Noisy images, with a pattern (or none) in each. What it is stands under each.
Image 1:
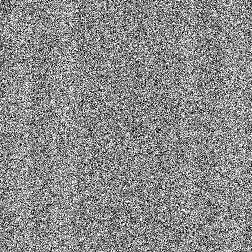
bands of columns
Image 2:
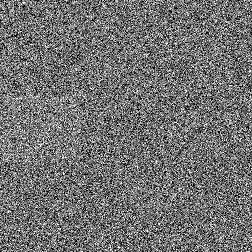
one block
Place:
middle left
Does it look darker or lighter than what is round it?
lighter
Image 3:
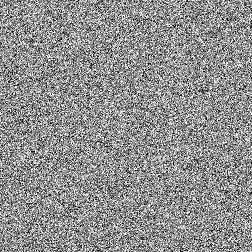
only noise
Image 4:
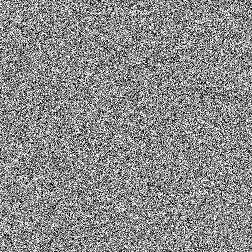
only noise
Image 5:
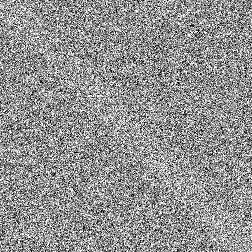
a diagonal band
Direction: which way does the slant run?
top left to bottom right
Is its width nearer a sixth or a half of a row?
a sixth
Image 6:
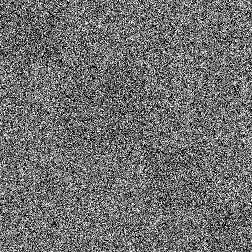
blocks along the diagonal
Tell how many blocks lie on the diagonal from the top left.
4
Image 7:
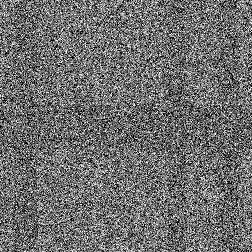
bands of rows crossing bands of columns
